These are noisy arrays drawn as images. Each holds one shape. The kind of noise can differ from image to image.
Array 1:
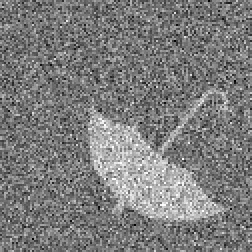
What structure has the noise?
independent entries
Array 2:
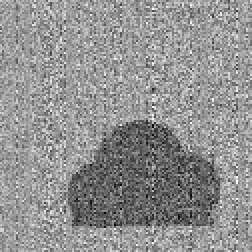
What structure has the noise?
columns of uneven size
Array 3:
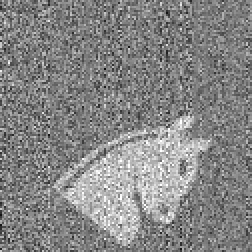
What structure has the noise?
columns of uneven size
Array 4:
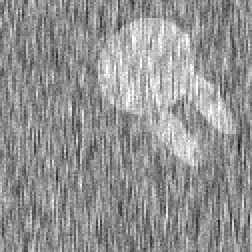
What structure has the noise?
streaked along the columns
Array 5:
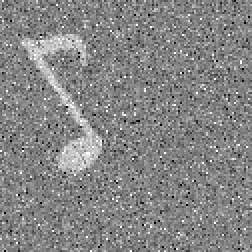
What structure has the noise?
heavy tails
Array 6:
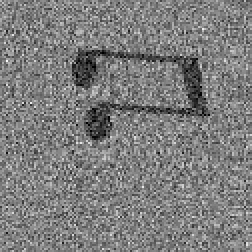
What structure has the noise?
low rank plus noise
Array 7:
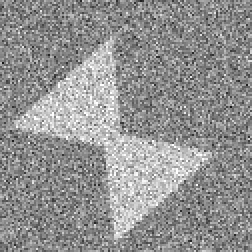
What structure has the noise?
independent entries
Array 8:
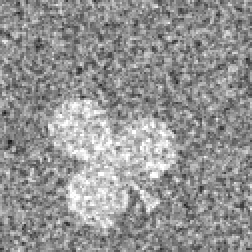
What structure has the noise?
blotchy
